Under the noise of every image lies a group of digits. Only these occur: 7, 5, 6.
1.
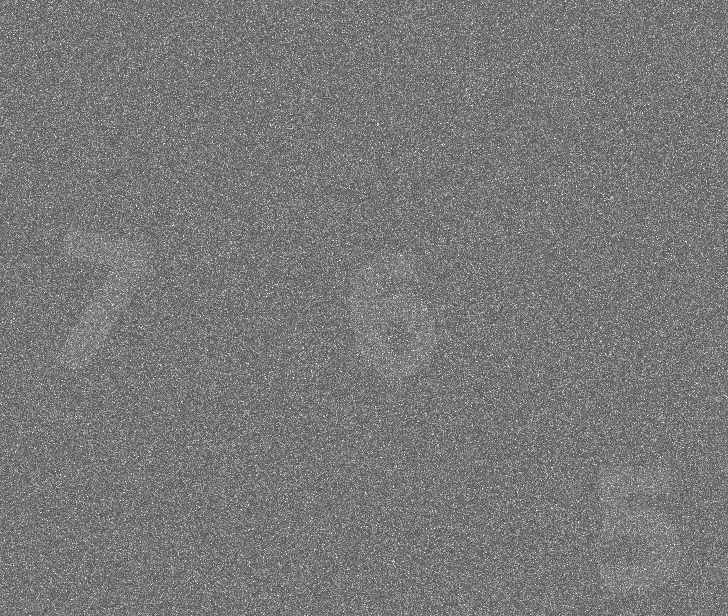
middle left: 7; centre: 6; bottom right: 5
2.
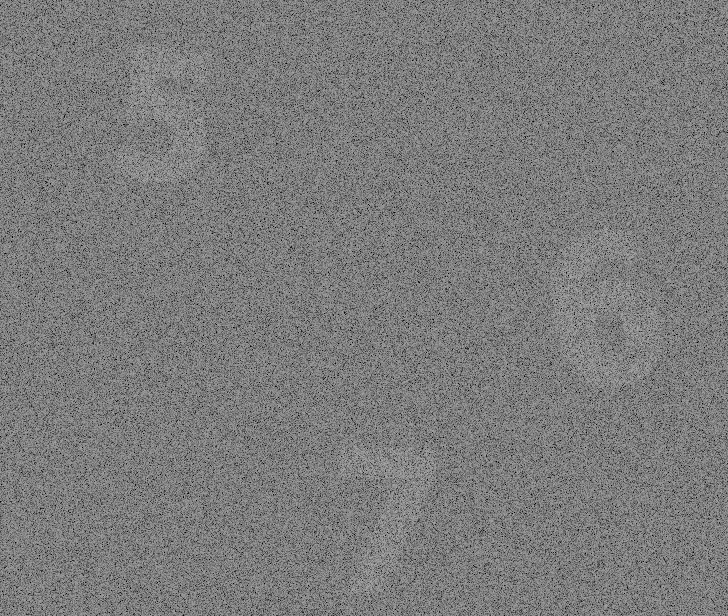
top left: 5; middle right: 6; bottom middle: 7
